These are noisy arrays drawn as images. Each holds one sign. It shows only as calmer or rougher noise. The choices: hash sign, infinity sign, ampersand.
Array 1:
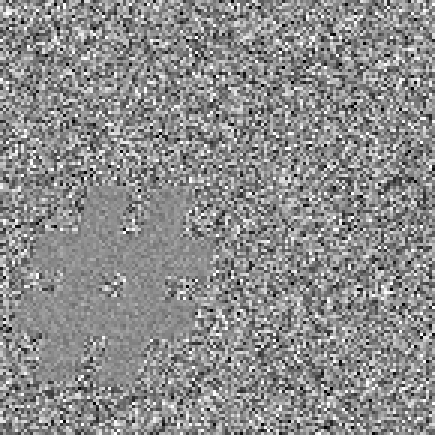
hash sign
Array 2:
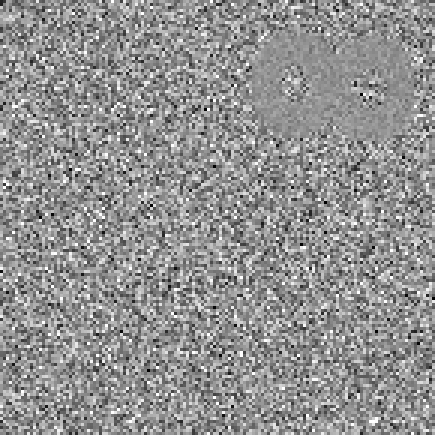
infinity sign
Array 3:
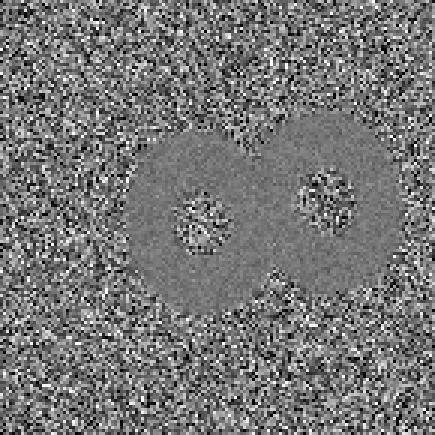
infinity sign
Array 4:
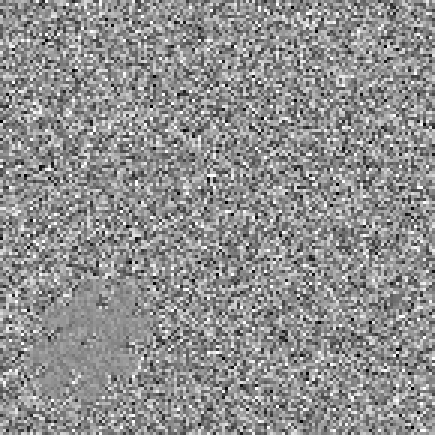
hash sign
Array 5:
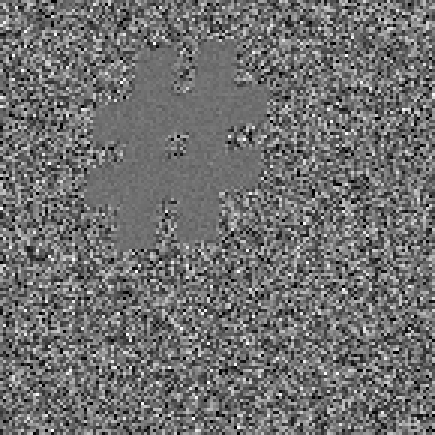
hash sign
